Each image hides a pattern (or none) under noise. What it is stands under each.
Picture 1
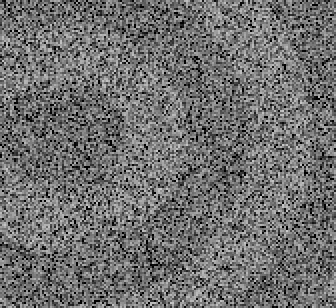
rings round one point
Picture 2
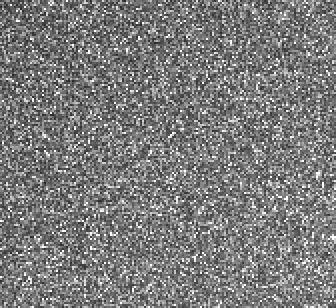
a smooth slope
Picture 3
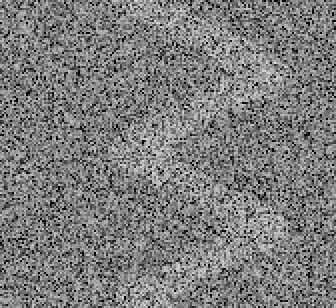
a wavy band
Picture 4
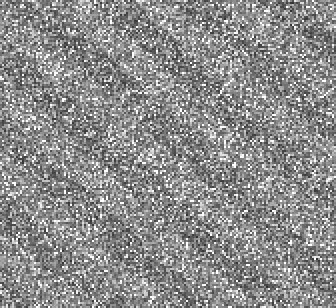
diagonal stripes
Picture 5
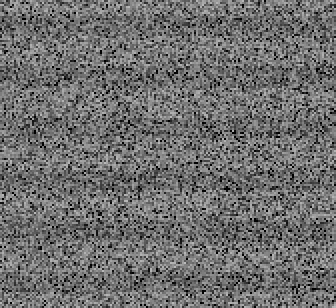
horizontal stripes
